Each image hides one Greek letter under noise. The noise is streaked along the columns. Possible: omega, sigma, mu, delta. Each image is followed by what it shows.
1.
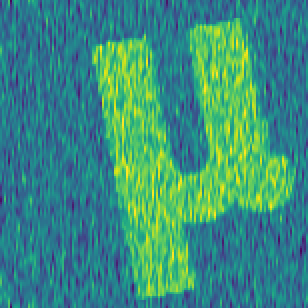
mu
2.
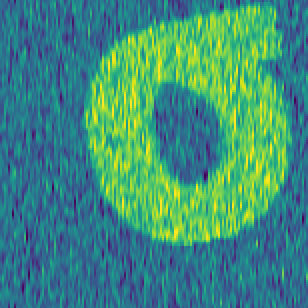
sigma
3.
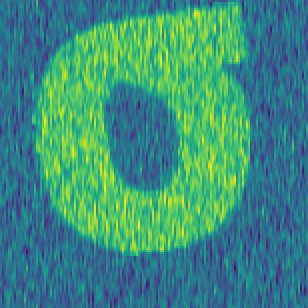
sigma
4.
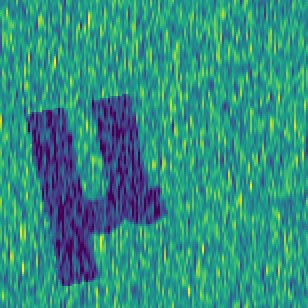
mu
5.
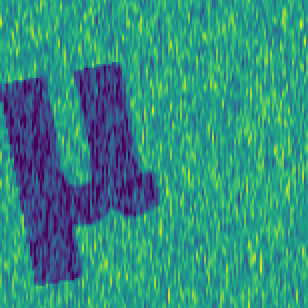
mu
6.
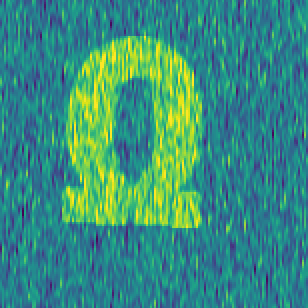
omega
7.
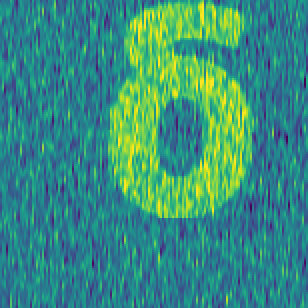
delta
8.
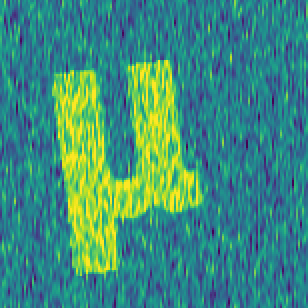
mu
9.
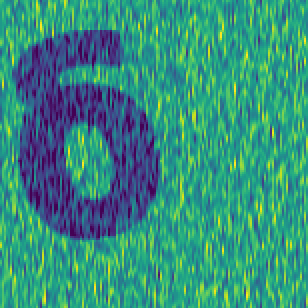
delta
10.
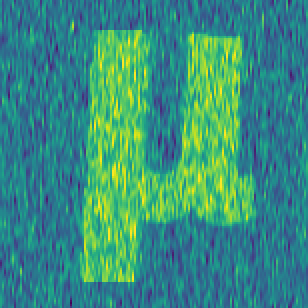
mu
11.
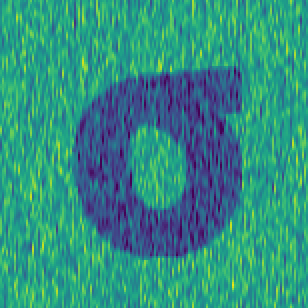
sigma
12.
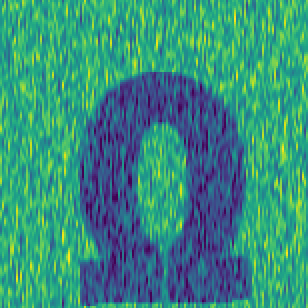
omega
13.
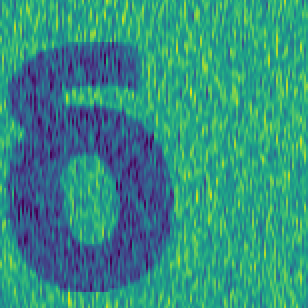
delta
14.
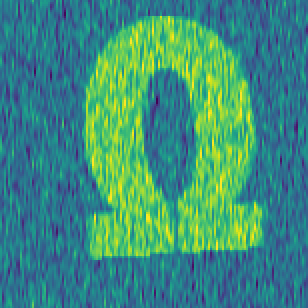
omega
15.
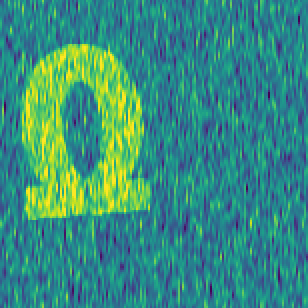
omega
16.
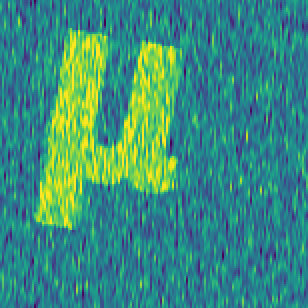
mu
